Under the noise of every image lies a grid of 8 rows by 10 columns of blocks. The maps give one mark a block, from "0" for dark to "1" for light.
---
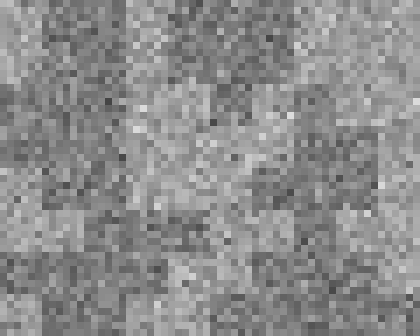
1 0 0 1 0 0 0 1 1 1
1 0 0 1 0 0 0 1 1 1
0 0 0 1 1 0 1 0 1 1
0 0 0 1 1 1 1 0 0 1
1 0 0 1 1 1 0 0 0 1
1 1 0 0 0 1 1 0 1 1
0 0 0 0 1 1 0 0 0 1
1 0 0 1 1 0 0 0 0 0
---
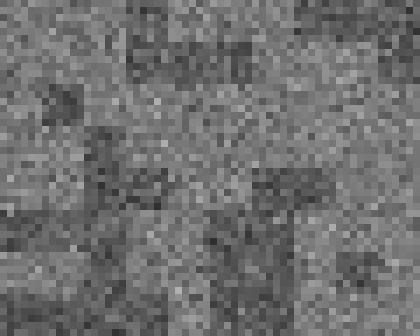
1 1 1 0 1 1 1 0 0 0
1 1 1 0 0 0 1 1 1 0
1 0 1 1 1 1 1 1 1 1
1 1 0 1 1 1 1 1 1 1
1 1 0 0 1 1 0 0 1 1
0 0 0 1 1 0 0 1 1 1
1 1 0 1 1 0 0 1 0 1
0 0 0 0 1 0 0 1 1 1
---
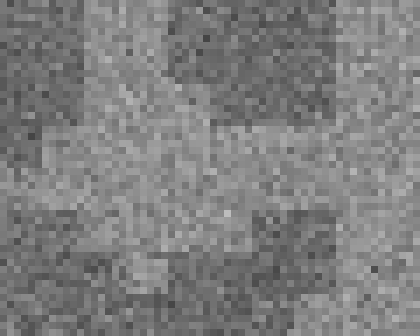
0 0 1 1 0 0 0 0 1 1
0 0 1 1 0 0 0 0 1 1
0 0 1 1 1 0 0 0 1 1
0 1 1 1 1 1 1 1 1 1
1 1 1 1 1 1 1 1 1 1
0 0 1 1 1 1 0 0 1 1
0 0 0 1 0 0 0 0 1 1
0 0 0 0 0 0 0 1 1 1
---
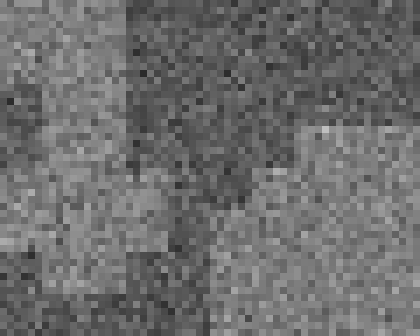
1 1 1 0 0 0 0 0 0 0
1 1 1 0 0 0 0 0 0 0
0 1 1 0 0 0 0 0 0 0
0 1 1 0 0 0 0 1 1 1
1 1 1 1 0 0 1 1 1 1
1 1 1 1 0 1 1 1 1 1
0 1 1 0 0 1 1 1 1 1
0 0 0 0 0 1 1 1 1 1
